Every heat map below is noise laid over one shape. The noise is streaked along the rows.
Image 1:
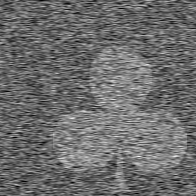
light club
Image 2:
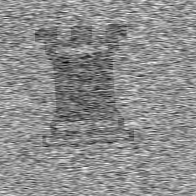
dark chess rook
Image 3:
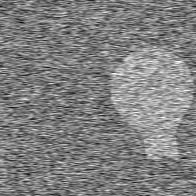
light light bulb
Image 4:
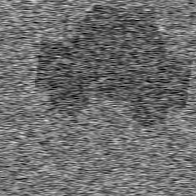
dark car
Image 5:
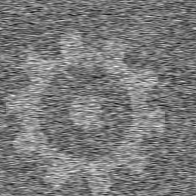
light gear
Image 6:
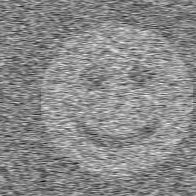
light smiling face
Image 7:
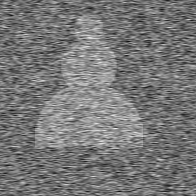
light chess pawn
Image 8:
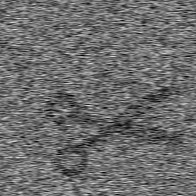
dark pair of scissors
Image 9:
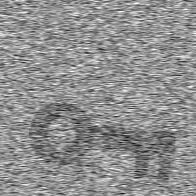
dark key
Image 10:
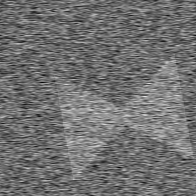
light bow tie
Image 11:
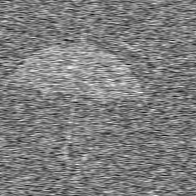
light umbrella
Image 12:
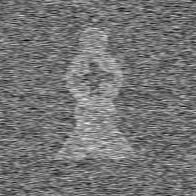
light chess bishop
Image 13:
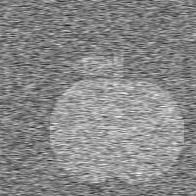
light apple
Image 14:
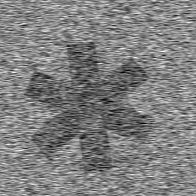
dark asterisk
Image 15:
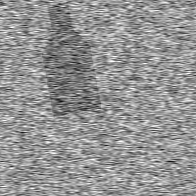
dark bottle
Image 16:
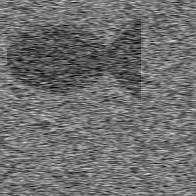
dark fish
